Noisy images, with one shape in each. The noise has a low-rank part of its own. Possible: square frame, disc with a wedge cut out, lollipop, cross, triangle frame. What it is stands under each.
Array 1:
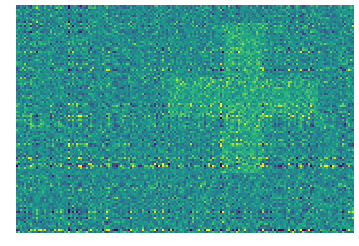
cross
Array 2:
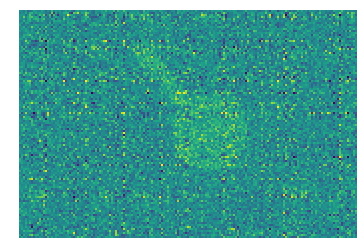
lollipop
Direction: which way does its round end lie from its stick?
down and right
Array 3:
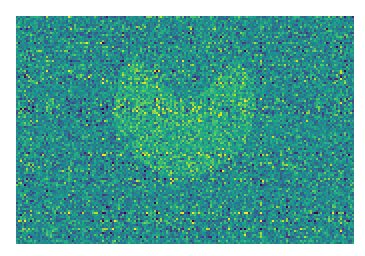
disc with a wedge cut out
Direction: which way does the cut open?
up
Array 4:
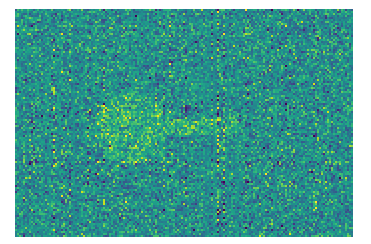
lollipop
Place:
centre
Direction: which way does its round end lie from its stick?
left
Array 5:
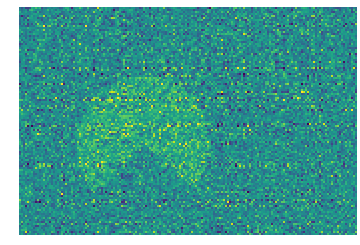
disc with a wedge cut out
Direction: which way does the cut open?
down
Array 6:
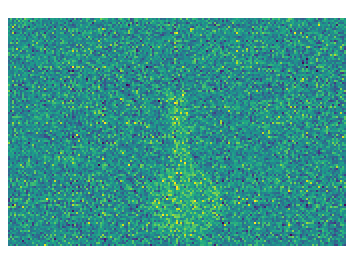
lollipop
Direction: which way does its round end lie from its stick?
down
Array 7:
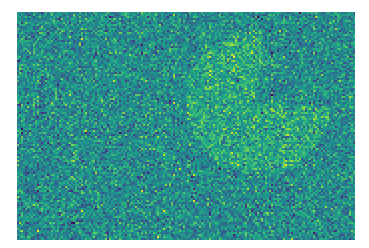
disc with a wedge cut out
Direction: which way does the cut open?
up and right
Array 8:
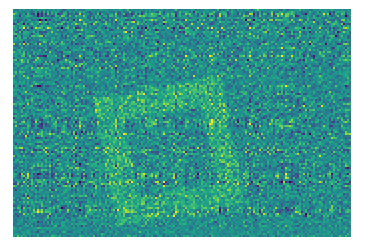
square frame
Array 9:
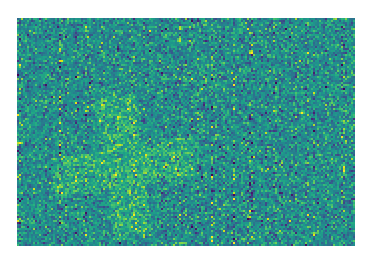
cross
